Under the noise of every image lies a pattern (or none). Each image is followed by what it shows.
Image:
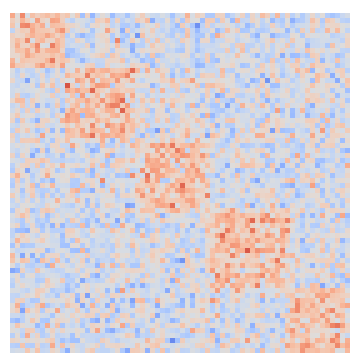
blocks along the diagonal
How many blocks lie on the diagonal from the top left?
5
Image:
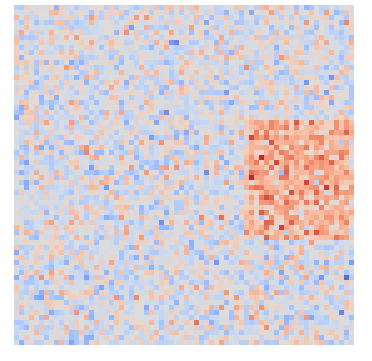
one block
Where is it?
middle right
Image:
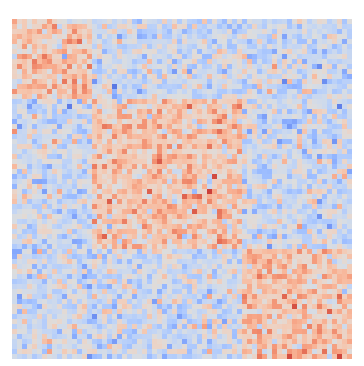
blocks along the diagonal
